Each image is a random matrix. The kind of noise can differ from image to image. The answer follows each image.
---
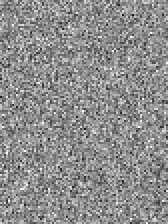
independent entries
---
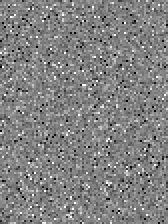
heavy tails
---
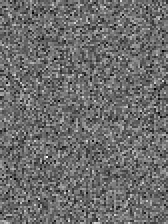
independent entries
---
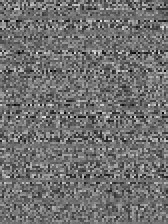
rows of uneven size
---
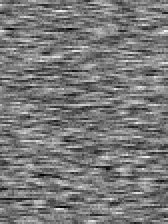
streaked along the rows
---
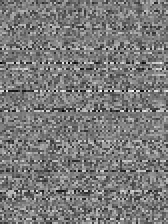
rows of uneven size
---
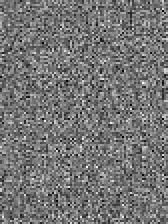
low rank plus noise
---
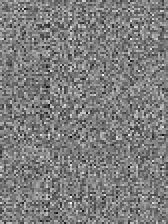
low rank plus noise
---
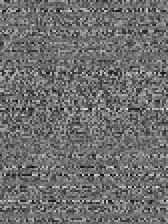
rows of uneven size
